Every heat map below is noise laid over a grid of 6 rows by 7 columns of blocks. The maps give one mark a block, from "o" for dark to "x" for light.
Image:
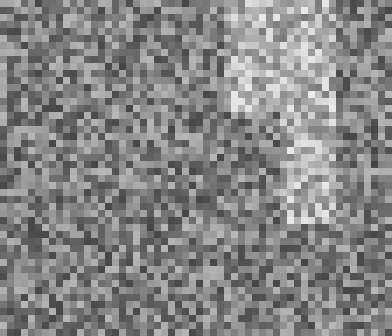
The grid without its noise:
o o o o x x o
o o o o x x o
o o o o o x o
o o o o o x o
o o o o o o o
o o o o o o o
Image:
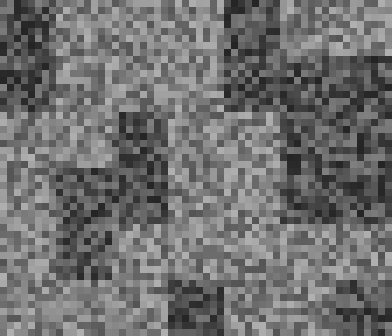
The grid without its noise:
o x x x o x x
o x x x o o o
x x o x x o o
x o o x x o o
x o x x x x x
x x x o x x o
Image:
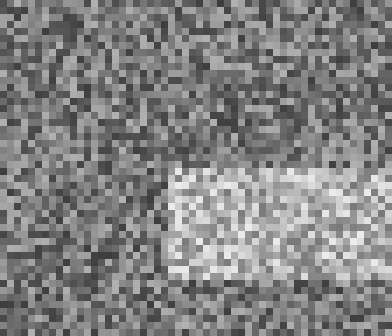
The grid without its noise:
o o o o o o o
o o o o o o o
o o o o o o o
o o o x x x x
o o o x x x x
o o o o o o o
